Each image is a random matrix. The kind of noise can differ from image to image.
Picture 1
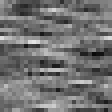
streaked along the rows
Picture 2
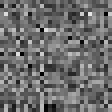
low rank plus noise
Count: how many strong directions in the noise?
two
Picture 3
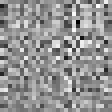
low rank plus noise
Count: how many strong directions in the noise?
one
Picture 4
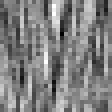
streaked along the columns
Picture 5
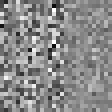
columns of uneven size
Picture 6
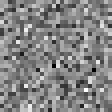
independent entries
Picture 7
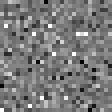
heavy tails
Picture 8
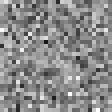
independent entries
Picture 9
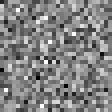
independent entries
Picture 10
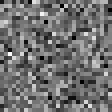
independent entries
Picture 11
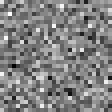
independent entries
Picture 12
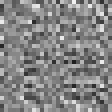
low rank plus noise
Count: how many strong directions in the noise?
two
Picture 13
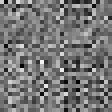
low rank plus noise
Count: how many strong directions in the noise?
two
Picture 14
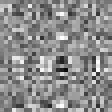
low rank plus noise
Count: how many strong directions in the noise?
one
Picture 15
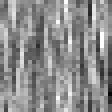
streaked along the columns
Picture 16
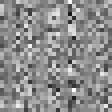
columns of uneven size
